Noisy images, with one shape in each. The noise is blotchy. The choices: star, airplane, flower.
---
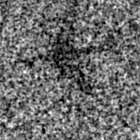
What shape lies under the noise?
airplane
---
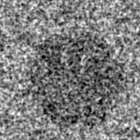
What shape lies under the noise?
flower
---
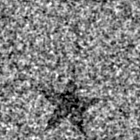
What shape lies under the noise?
star
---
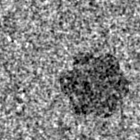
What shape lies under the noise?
flower
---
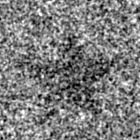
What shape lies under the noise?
star
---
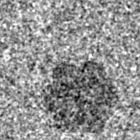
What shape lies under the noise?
flower
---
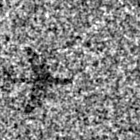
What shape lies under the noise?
airplane
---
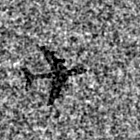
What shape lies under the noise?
airplane
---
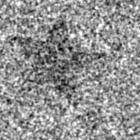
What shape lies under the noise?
star
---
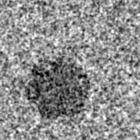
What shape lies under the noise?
flower
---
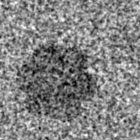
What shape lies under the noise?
flower
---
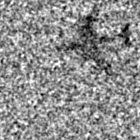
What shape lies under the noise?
airplane
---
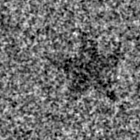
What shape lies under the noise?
star
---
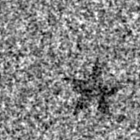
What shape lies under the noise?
star
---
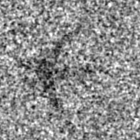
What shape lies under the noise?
airplane
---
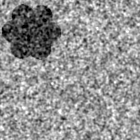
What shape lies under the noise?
flower
